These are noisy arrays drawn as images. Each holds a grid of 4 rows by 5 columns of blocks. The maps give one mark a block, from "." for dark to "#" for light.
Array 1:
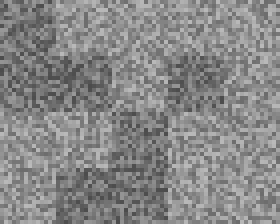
.####
..#.#
##.##
#..##
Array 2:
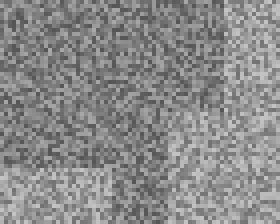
....#
....#
...##
##.##
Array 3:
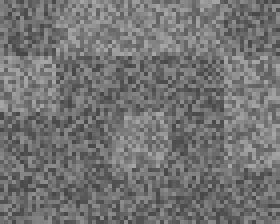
.###.
#...#
..#.#
.....
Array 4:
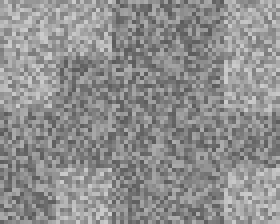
##..#
#...#
.....
.#..#
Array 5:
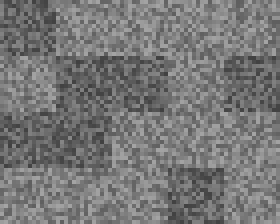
.####
#..#.
..###
###.#
